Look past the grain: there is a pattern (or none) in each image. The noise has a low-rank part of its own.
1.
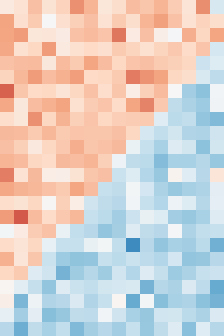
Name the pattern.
a sharp edge
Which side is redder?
top left
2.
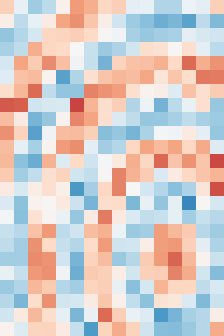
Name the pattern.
rings round one point
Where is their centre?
bottom right
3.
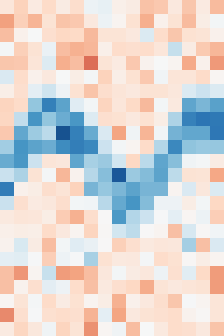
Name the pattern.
a wavy band
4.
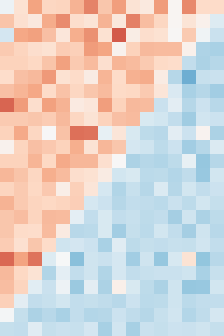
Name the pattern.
a sharp edge
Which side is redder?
top left
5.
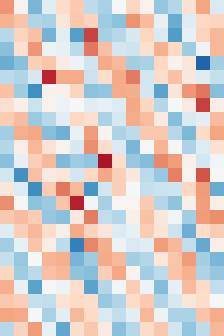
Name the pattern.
diagonal stripes
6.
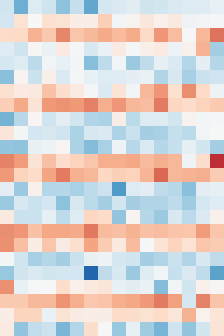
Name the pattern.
horizontal stripes
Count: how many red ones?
5
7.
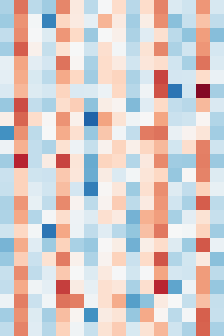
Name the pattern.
vertical stripes
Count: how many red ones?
5
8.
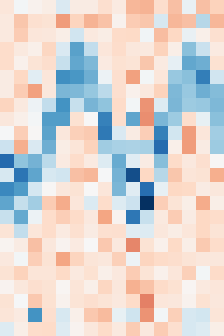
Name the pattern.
a wavy band
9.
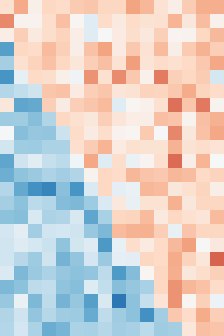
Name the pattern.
a sharp edge
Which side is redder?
top right
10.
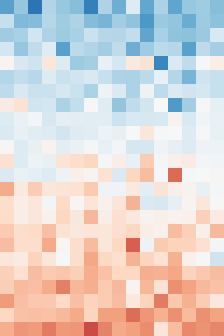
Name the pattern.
a smooth slope
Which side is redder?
bottom
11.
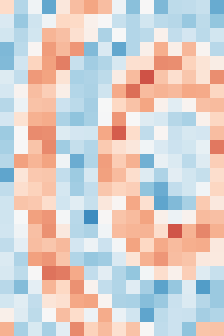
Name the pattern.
rings round one point
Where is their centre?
middle right
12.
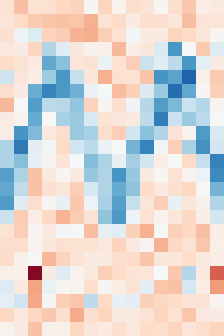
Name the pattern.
a wavy band
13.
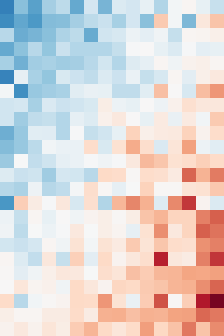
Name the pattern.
a smooth slope
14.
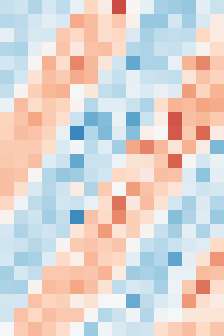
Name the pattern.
diagonal stripes
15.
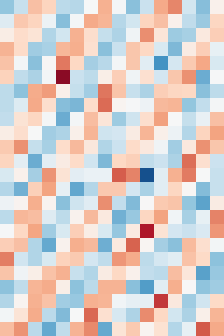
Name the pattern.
diagonal stripes
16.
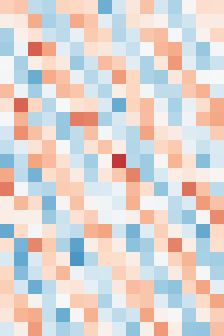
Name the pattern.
diagonal stripes
